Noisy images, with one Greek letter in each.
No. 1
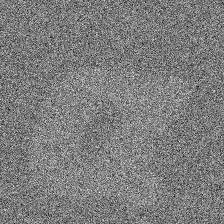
light alpha
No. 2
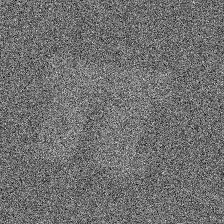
light pi
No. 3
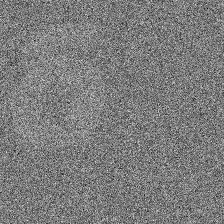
light delta
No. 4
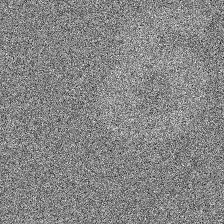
light delta
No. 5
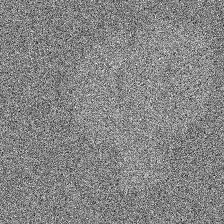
light phi
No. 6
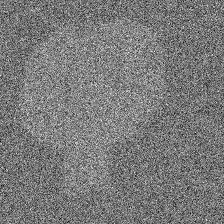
light phi
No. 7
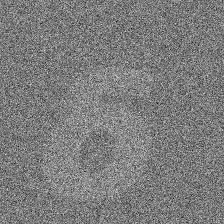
light delta
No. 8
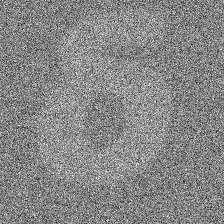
light delta
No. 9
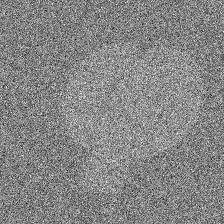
light phi
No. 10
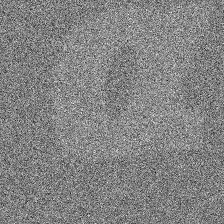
light alpha
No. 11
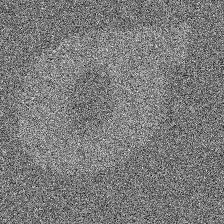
light sigma
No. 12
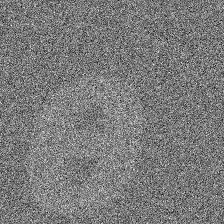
light theta
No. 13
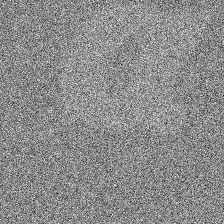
light alpha
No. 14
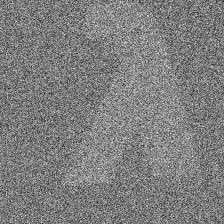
light lambda
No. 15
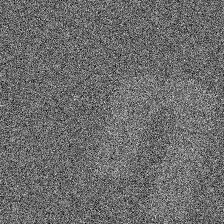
light eta
